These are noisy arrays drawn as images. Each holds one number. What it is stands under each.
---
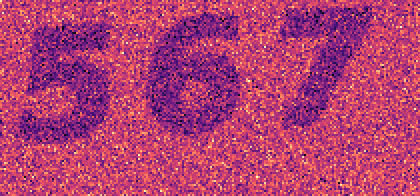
567
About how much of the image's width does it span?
nearly all
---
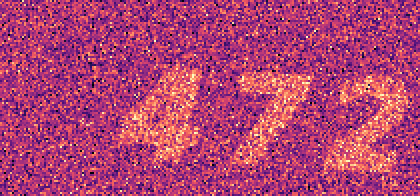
472
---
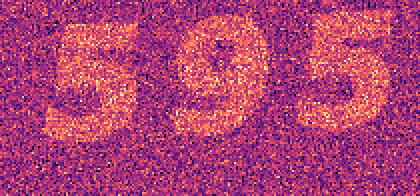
595
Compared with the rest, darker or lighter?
lighter
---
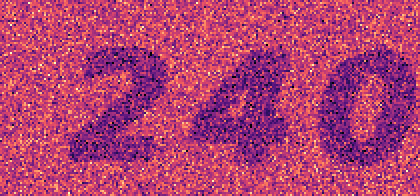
240
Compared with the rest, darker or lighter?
darker
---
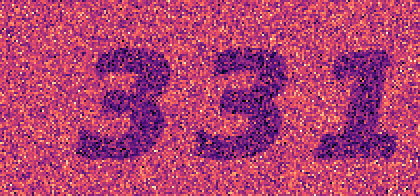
331
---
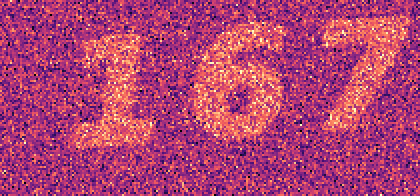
167
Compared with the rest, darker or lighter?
lighter
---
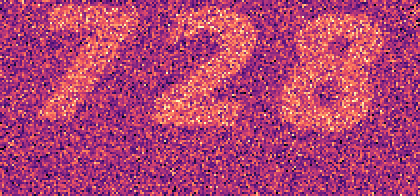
728
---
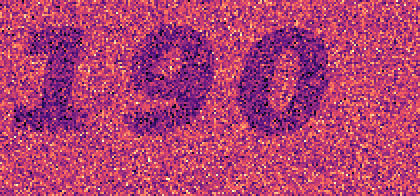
190
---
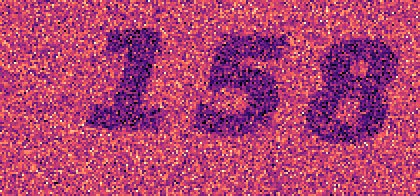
158
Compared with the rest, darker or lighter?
darker
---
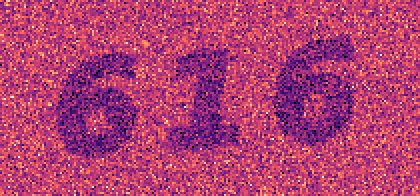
616
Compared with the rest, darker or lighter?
darker
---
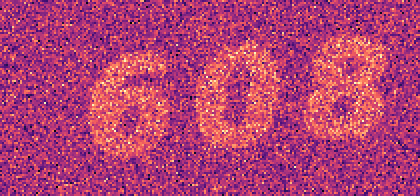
608
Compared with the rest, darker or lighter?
lighter
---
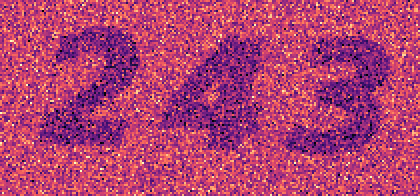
243
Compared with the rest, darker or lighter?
darker
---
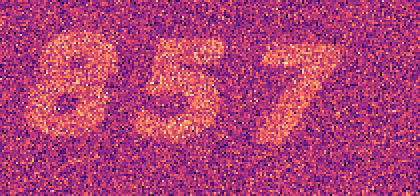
857
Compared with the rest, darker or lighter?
lighter
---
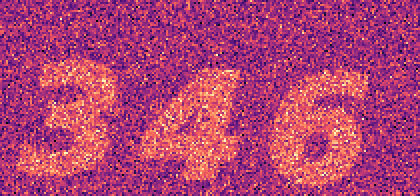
346
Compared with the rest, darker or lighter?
lighter
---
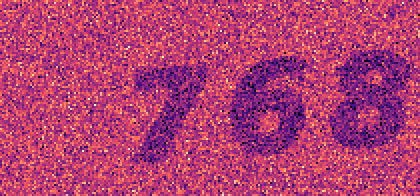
768
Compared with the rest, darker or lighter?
darker
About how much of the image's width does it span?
two thirds
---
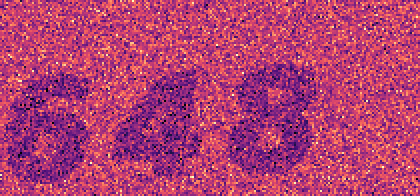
648
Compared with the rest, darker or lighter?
darker
